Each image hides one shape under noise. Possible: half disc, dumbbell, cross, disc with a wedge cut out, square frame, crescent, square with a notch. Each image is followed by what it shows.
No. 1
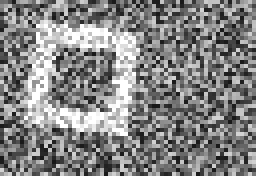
square frame
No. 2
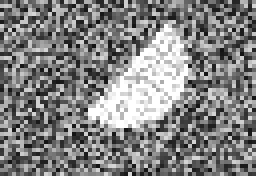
half disc
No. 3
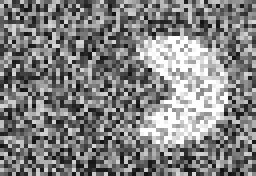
disc with a wedge cut out
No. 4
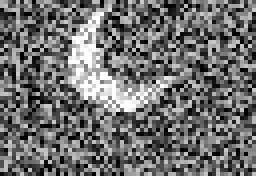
crescent
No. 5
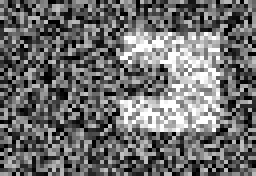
square with a notch
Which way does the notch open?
left
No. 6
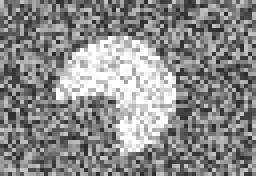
disc with a wedge cut out
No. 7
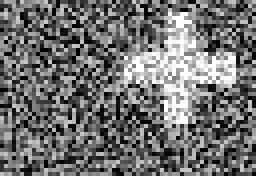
cross
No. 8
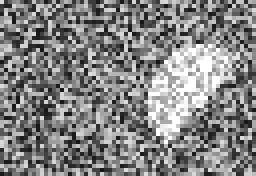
half disc
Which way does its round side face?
up and left
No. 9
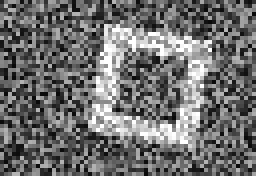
square frame
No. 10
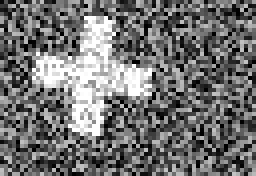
cross
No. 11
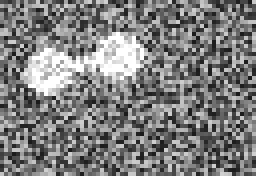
dumbbell
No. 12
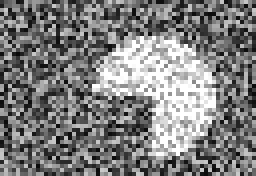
disc with a wedge cut out
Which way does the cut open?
down and left
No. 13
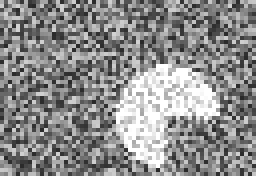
disc with a wedge cut out
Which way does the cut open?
down and right
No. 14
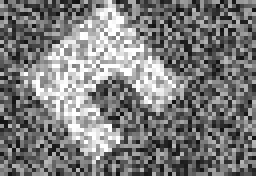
square with a notch
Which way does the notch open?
down and right
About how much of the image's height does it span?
nearly all
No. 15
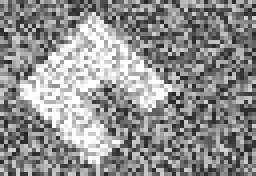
square with a notch
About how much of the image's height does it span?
nearly all
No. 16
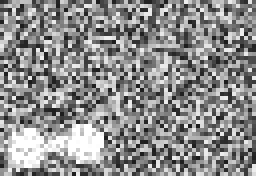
dumbbell
